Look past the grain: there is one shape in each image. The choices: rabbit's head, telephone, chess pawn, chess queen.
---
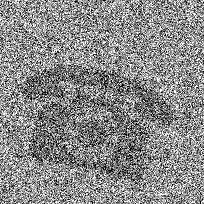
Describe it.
dark telephone
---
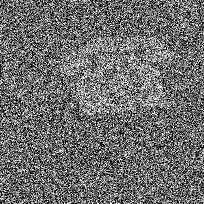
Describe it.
light telephone
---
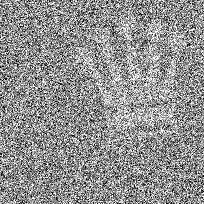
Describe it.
light chess queen
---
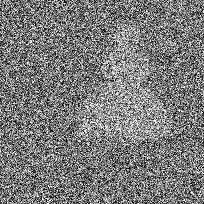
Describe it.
light chess pawn
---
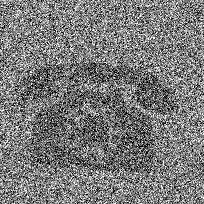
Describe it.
dark telephone
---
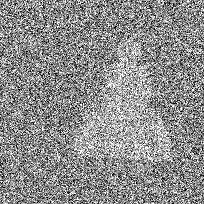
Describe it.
light chess pawn
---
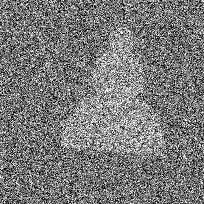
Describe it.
light chess pawn
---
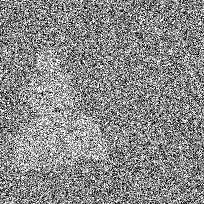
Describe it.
light chess pawn
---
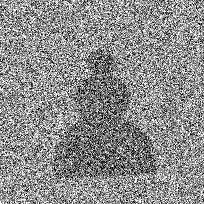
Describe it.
dark chess pawn
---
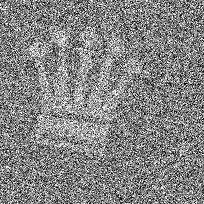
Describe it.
light chess queen
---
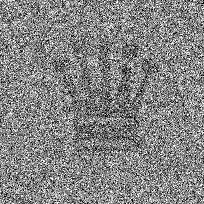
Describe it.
dark chess queen
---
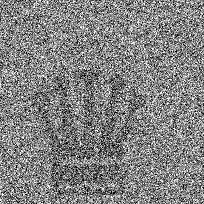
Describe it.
dark chess queen
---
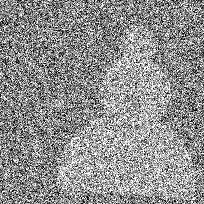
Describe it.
light chess pawn
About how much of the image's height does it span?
nearly all
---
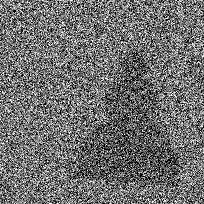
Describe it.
dark chess pawn
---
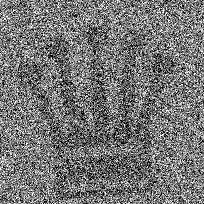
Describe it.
dark chess queen
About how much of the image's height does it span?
nearly all
